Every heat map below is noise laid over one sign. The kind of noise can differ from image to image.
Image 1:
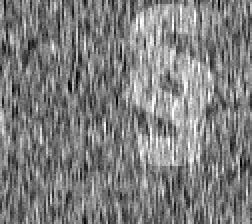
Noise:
streaked along the columns
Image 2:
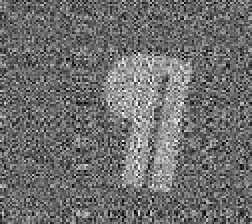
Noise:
low rank plus noise
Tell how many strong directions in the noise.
three or four
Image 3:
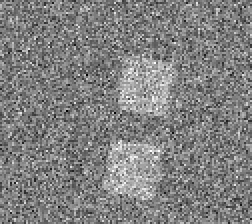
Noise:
independent entries
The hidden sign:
colon
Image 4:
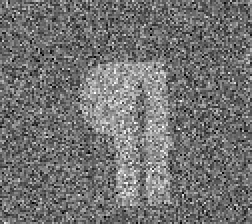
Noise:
independent entries
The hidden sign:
pilcrow
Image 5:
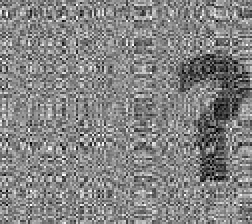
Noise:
low rank plus noise
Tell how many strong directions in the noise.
two
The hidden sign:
question mark
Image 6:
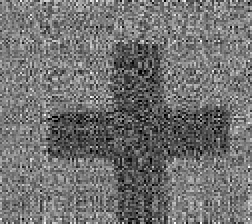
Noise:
low rank plus noise
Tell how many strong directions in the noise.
three or four
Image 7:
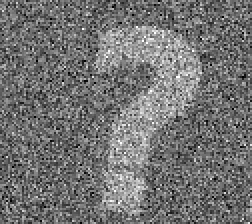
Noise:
independent entries
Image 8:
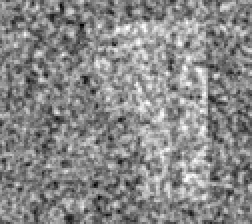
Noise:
blotchy
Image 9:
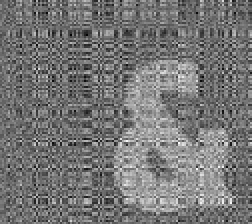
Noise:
low rank plus noise
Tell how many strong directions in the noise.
one
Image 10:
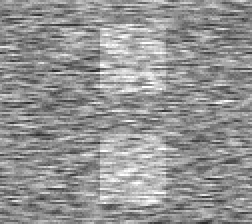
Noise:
streaked along the rows
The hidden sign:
colon
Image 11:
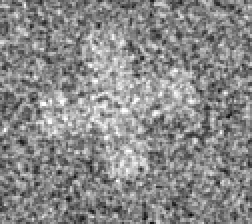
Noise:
blotchy
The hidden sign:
plus sign
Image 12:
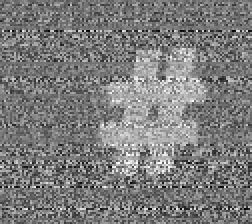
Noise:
rows of uneven size
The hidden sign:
hash sign
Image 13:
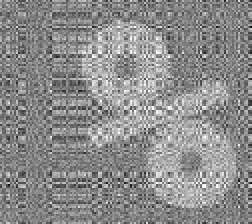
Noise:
low rank plus noise
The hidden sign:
percent sign
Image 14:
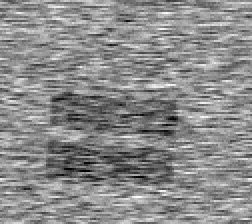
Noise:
streaked along the rows
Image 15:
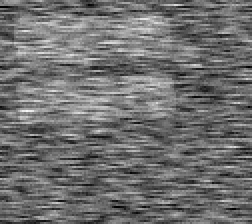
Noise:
streaked along the rows
